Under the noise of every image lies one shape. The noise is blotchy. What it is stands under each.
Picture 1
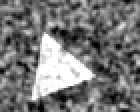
triangle
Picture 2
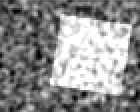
square
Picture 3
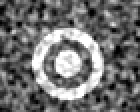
bullseye
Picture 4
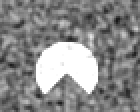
disc with a wedge cut out
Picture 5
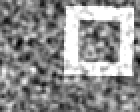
square frame
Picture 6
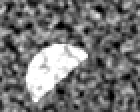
half disc
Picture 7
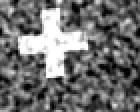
cross
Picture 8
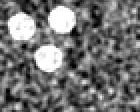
three dots
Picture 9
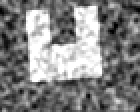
square with a notch
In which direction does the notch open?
up
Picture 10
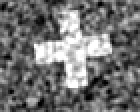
cross
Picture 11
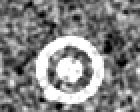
bullseye
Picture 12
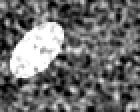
ellipse
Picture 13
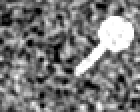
lollipop
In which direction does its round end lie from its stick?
up and right
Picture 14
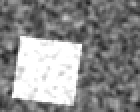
square
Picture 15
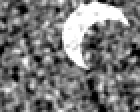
crescent
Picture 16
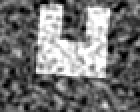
square with a notch
